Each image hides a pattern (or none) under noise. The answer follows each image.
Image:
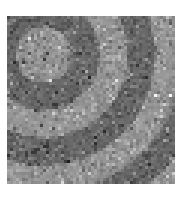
rings round one point
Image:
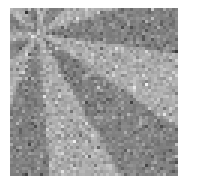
spokes from one point
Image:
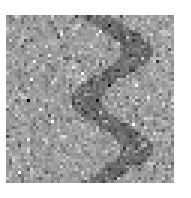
a wavy band
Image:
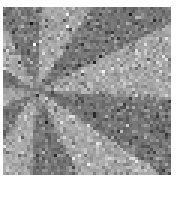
spokes from one point
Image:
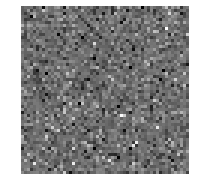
only noise
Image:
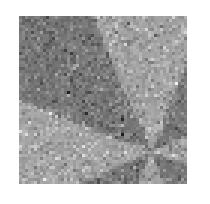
spokes from one point
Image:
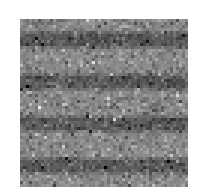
horizontal stripes
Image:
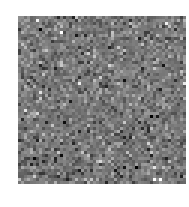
only noise
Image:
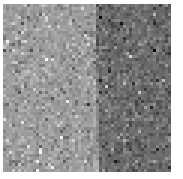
a sharp edge
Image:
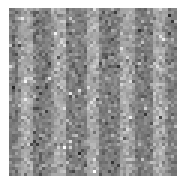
vertical stripes
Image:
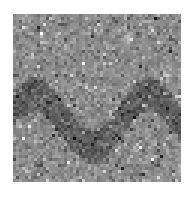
a wavy band
